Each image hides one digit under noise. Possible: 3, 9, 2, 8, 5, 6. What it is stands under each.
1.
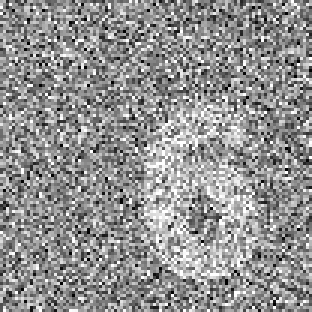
6
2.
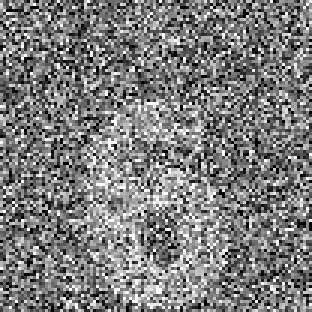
6
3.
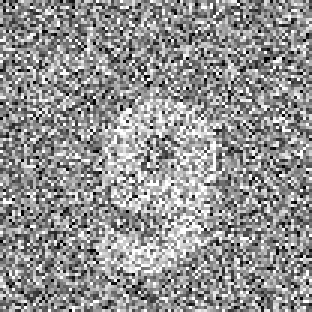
9
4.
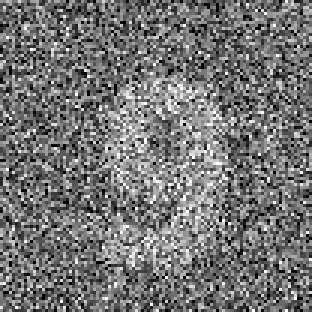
9
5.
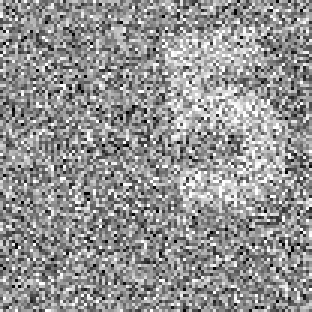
5
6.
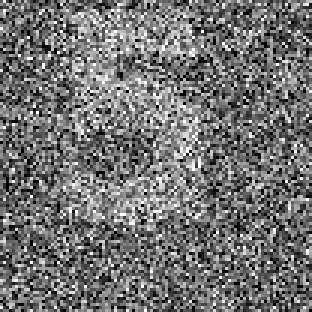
5
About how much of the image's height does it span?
two thirds
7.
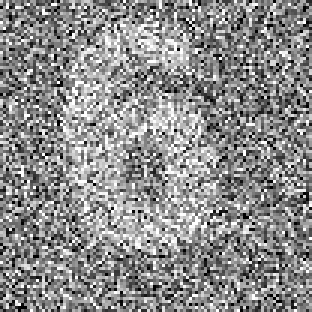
6
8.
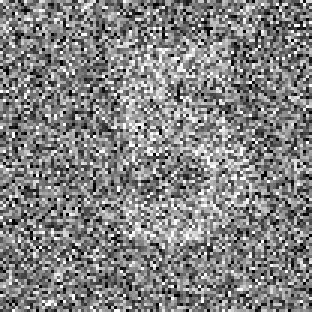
5
